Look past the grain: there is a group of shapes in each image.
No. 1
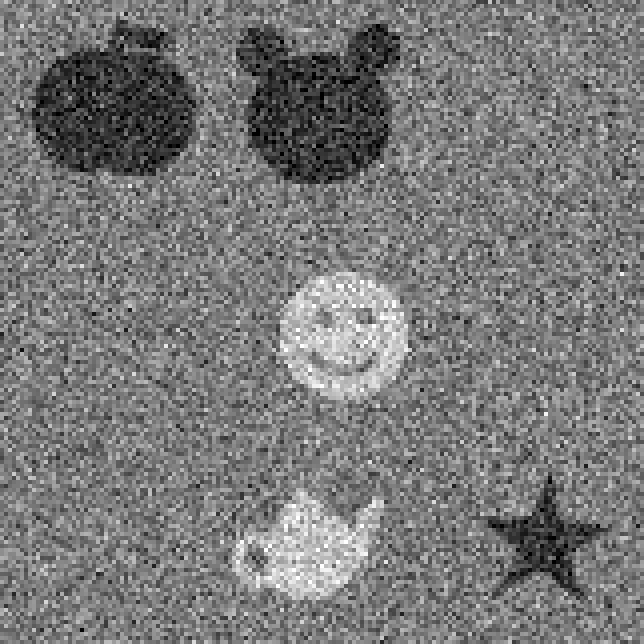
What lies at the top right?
nothing
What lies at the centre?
smiling face
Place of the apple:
top left
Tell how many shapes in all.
5
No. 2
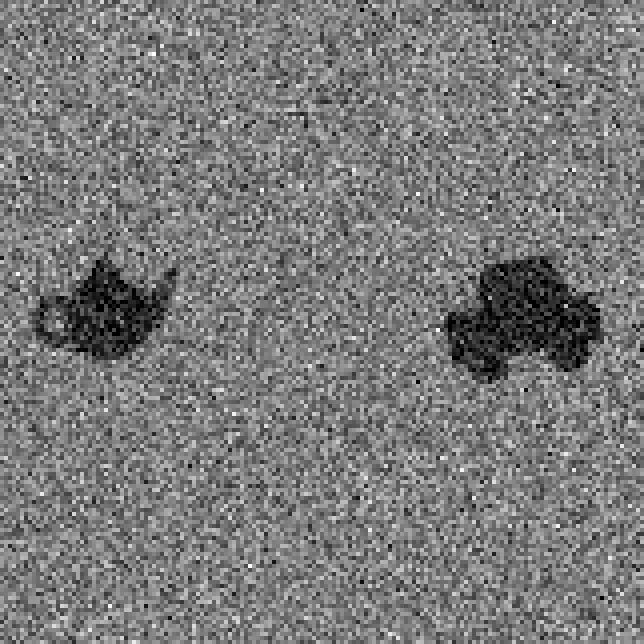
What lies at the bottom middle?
nothing
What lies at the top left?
nothing
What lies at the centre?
nothing
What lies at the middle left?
teapot
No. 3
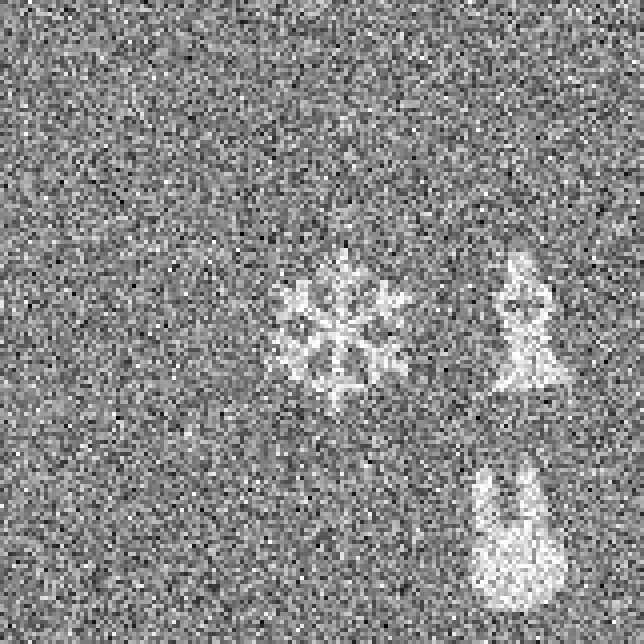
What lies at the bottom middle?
nothing
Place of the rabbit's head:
bottom right
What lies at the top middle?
nothing
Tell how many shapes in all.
3
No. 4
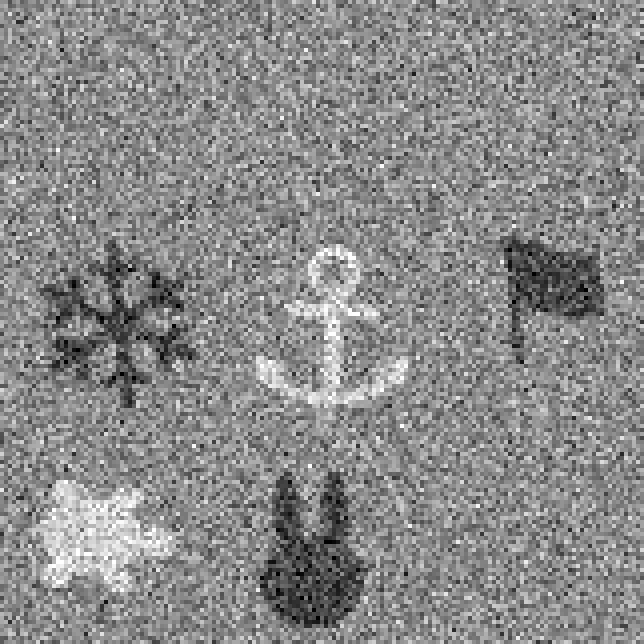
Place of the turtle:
bottom left
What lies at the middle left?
snowflake
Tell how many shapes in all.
5
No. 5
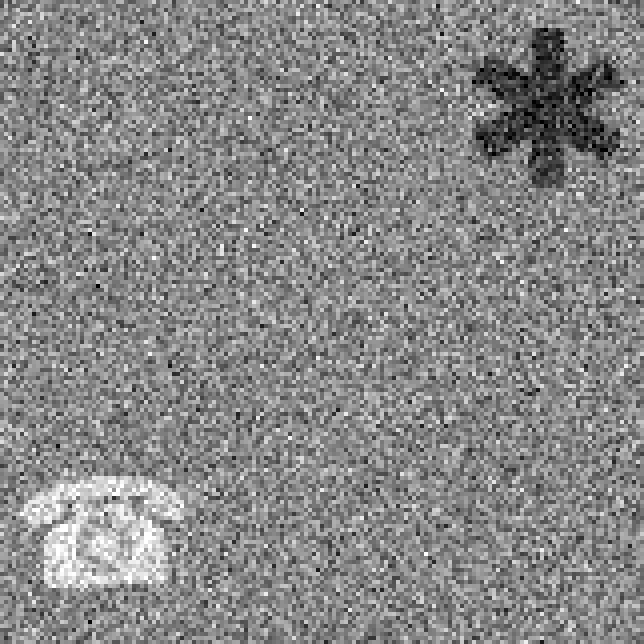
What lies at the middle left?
nothing
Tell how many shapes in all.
2
